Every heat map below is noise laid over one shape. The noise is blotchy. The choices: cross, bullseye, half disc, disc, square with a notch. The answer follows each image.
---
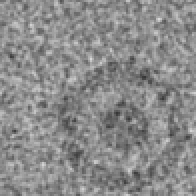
dark bullseye
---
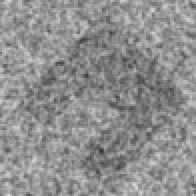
dark square with a notch
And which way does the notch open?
down and left
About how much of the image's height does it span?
nearly all
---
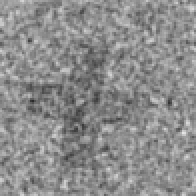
dark cross
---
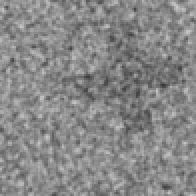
dark cross
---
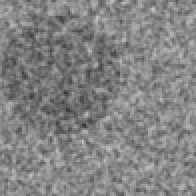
dark disc
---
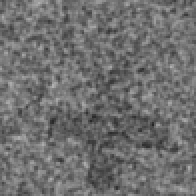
dark cross
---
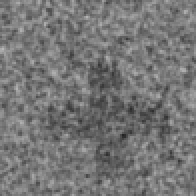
dark cross
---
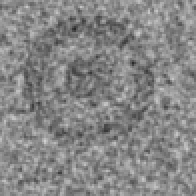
dark bullseye
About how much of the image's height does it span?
two thirds
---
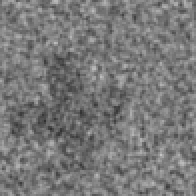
dark cross
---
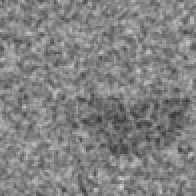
dark half disc
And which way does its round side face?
down
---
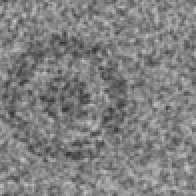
dark bullseye
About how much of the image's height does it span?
two thirds
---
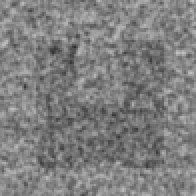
dark square with a notch
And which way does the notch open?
up
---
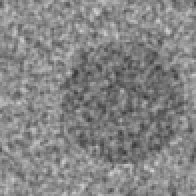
dark disc
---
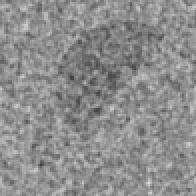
dark half disc
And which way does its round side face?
up and left
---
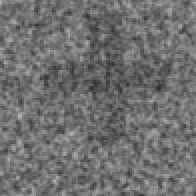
dark cross
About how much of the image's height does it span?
two thirds
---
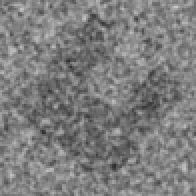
dark square with a notch
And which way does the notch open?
up and right
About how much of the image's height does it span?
nearly all
